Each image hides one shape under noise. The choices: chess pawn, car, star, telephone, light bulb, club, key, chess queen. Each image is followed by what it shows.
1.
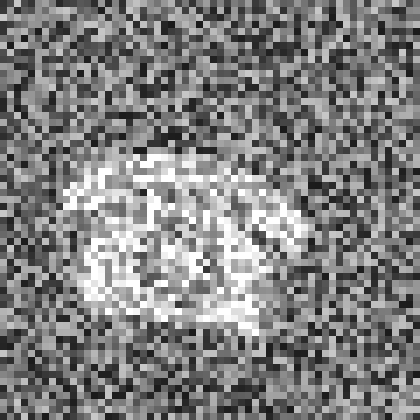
telephone
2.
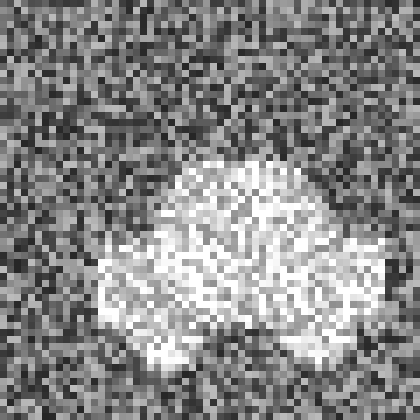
car
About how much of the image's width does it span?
two thirds
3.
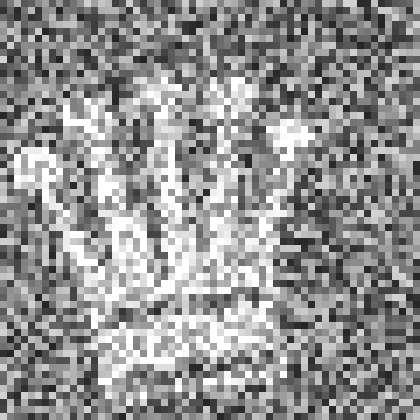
chess queen
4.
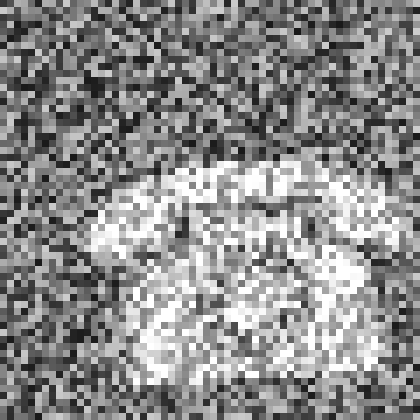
telephone
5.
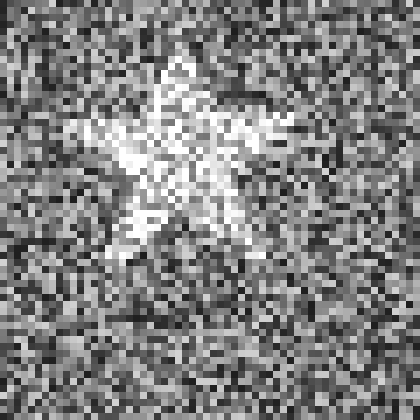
star
